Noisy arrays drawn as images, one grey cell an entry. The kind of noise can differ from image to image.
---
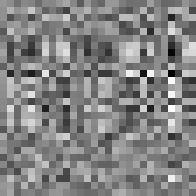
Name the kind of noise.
low rank plus noise
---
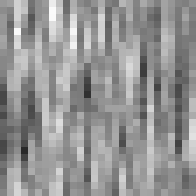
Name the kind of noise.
streaked along the columns
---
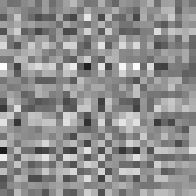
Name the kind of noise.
low rank plus noise
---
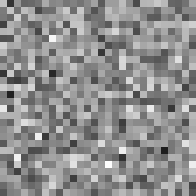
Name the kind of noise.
independent entries
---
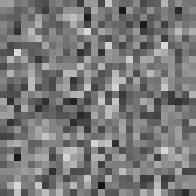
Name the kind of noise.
low rank plus noise
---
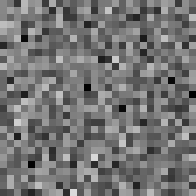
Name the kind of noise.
independent entries
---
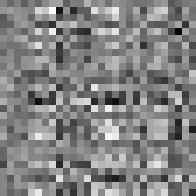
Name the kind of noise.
low rank plus noise
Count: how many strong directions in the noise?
one
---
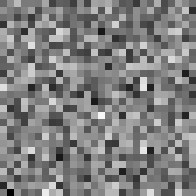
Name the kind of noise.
independent entries
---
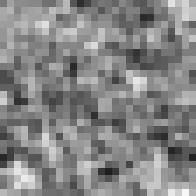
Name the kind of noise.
blotchy
